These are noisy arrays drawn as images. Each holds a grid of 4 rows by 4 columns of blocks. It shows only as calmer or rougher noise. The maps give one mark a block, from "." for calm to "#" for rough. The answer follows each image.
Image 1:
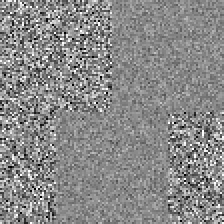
# # . .
# # . .
# . . #
# . . #
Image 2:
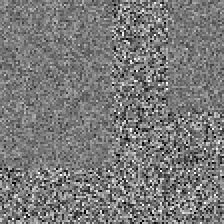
. . # .
. . # .
. . # #
# # # #
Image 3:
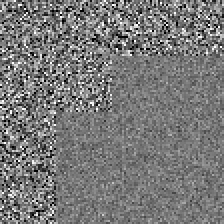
# # # #
# # . .
# . . .
# . . .
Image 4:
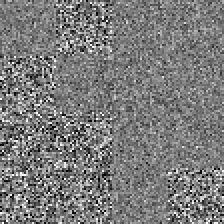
. # . .
# . . .
# # . .
# # . #
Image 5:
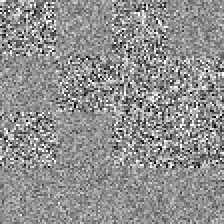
# . # .
. # # #
# . # #
. . . .
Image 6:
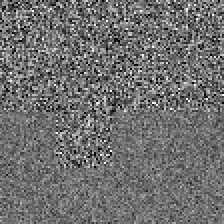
# # # #
# # # #
. # . .
. . . .
